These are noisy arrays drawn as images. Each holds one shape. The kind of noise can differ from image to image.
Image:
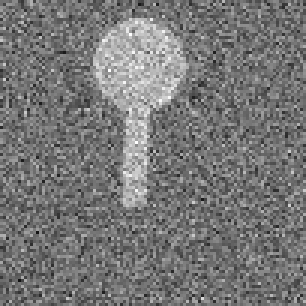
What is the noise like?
low rank plus noise
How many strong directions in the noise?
five to eight
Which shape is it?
lollipop
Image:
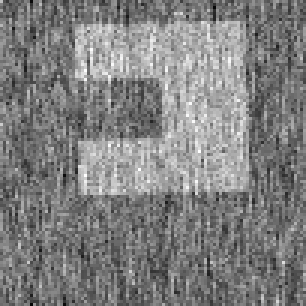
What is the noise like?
streaked along the columns
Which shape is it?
square with a notch
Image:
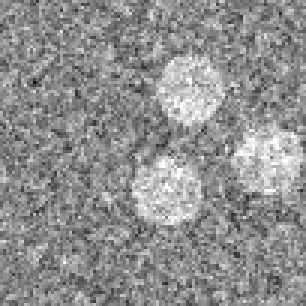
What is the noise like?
blotchy
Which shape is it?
three dots
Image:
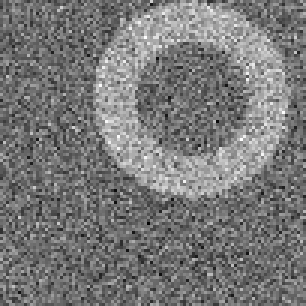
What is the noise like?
independent entries
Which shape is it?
ring
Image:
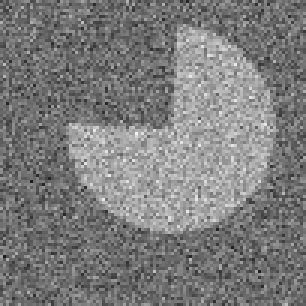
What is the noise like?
independent entries
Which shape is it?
disc with a wedge cut out
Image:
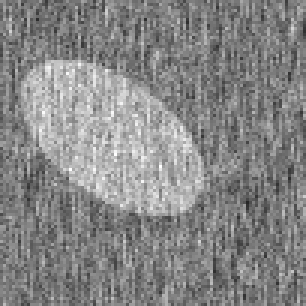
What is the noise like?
streaked along the columns
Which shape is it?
ellipse
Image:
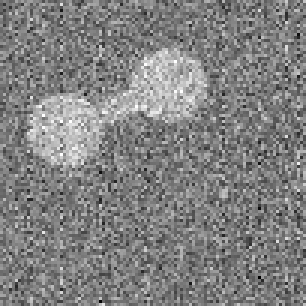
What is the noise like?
columns of uneven size
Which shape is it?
dumbbell
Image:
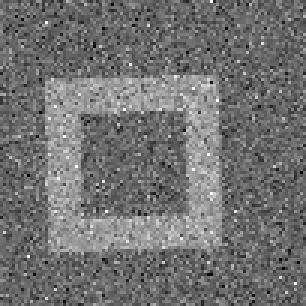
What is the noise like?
heavy tails
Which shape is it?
square frame
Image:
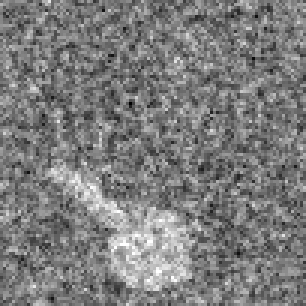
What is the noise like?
blotchy
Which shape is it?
lollipop
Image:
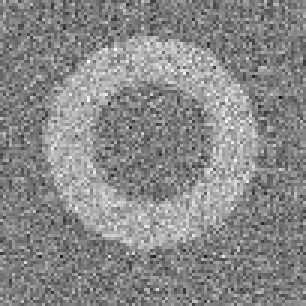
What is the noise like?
low rank plus noise
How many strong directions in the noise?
five to eight
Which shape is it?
ring
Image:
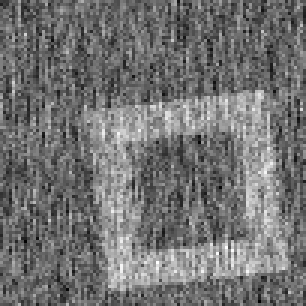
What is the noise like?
streaked along the columns
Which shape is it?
square frame
